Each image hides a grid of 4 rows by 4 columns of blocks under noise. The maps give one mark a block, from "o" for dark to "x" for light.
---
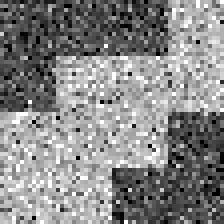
o o o x
o x x x
x x x o
x x o o
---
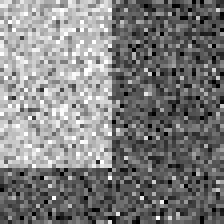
x x o o
x x o o
x x o o
o o o o
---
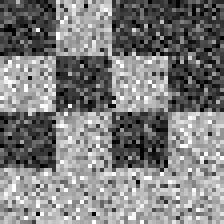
o x o o
x o x o
o x o x
x x x x
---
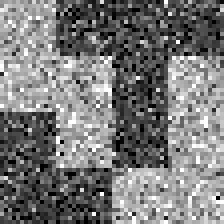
x o o o
x x o x
o x o x
o o x x
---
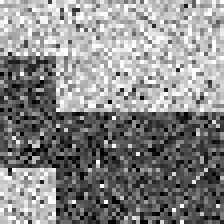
x x x x
o x x x
o o o o
x o o o
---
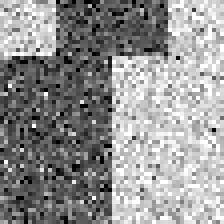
x o o x
o o x x
o o x x
o o x x
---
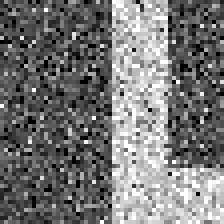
o o x o
o o x o
o o x o
o o x x
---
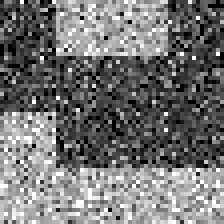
o x x o
o o o o
x o o o
x x x x
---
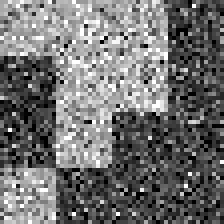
x x x o
o x x o
o x o o
x o o o
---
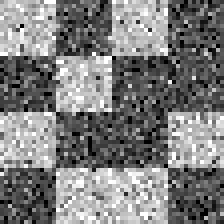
x o x o
o x o o
x o o x
o x x o
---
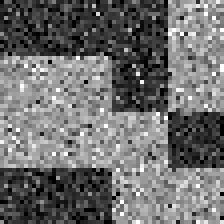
o o o x
x x o x
x x x o
o o x x
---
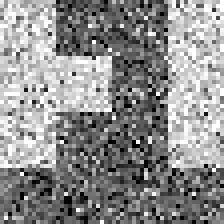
x o o x
x x o x
x o o x
o o o o
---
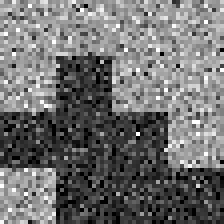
x x x x
x o x x
o o o x
x o o o
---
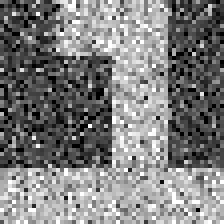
o x x o
o o x o
o o x o
x x x x
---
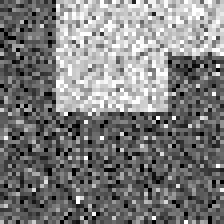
o x x x
o x x o
o o o o
o o o o
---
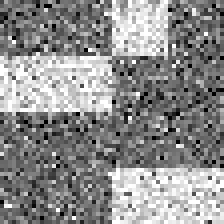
o o x o
x x o o
o o o o
o o x x
